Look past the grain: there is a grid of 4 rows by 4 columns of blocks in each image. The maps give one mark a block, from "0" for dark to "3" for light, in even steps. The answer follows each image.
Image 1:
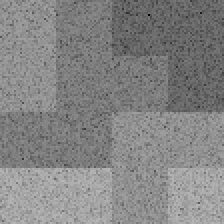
2 1 0 0
2 1 1 0
1 1 2 2
3 3 2 3
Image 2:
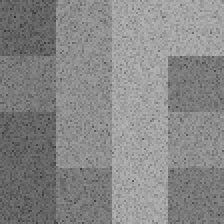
0 2 3 3
1 2 3 1
0 2 3 2
0 1 3 1
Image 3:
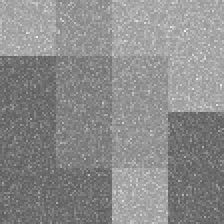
3 2 3 3
0 1 2 3
0 1 2 0
0 0 3 0
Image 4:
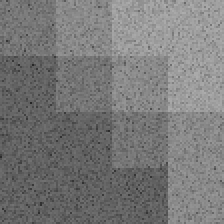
1 2 3 3
0 1 2 3
0 0 1 2
0 0 0 2
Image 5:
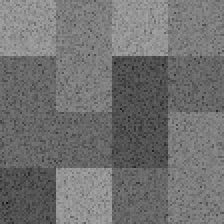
3 2 3 2
1 2 0 1
1 1 0 2
0 3 1 2
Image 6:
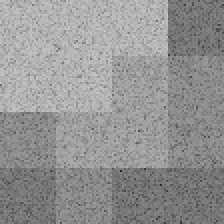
3 3 3 0
3 3 2 1
1 2 2 1
0 1 0 0
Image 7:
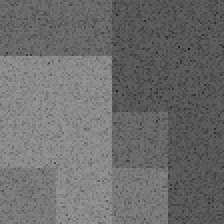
1 1 0 0
3 3 0 0
3 3 1 0
2 3 2 0
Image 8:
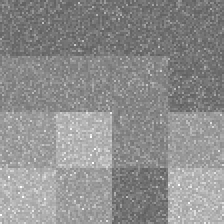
0 0 0 0
1 1 1 0
2 3 1 2
3 2 0 3
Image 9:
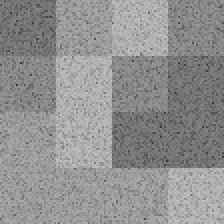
0 2 3 1
1 3 1 0
2 3 0 0
2 2 2 3
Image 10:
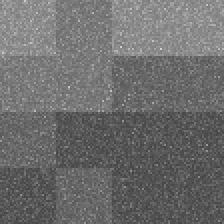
3 2 3 3
2 2 1 1
1 0 0 0
0 1 0 0
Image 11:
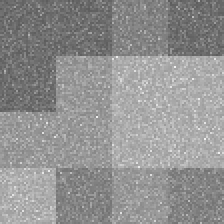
0 0 1 0
0 2 3 3
2 2 3 3
3 1 2 1
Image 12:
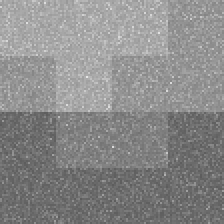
3 3 3 2
2 3 2 2
0 1 1 0
0 0 0 0
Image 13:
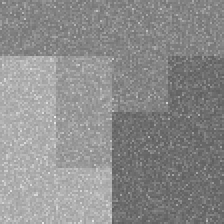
1 1 1 1
3 2 1 0
3 2 0 0
3 3 0 0
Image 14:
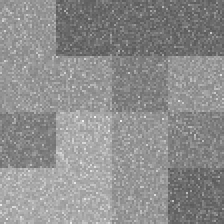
2 0 0 0
2 2 1 2
1 3 2 1
3 3 2 0
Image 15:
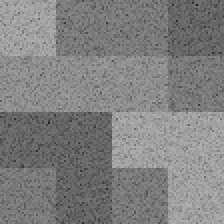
3 1 1 0
2 2 2 1
0 0 3 3
1 0 1 3
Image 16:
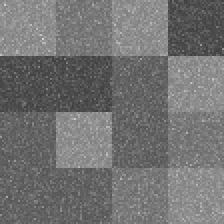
3 2 3 0
0 0 1 3
1 3 1 2
1 1 2 3
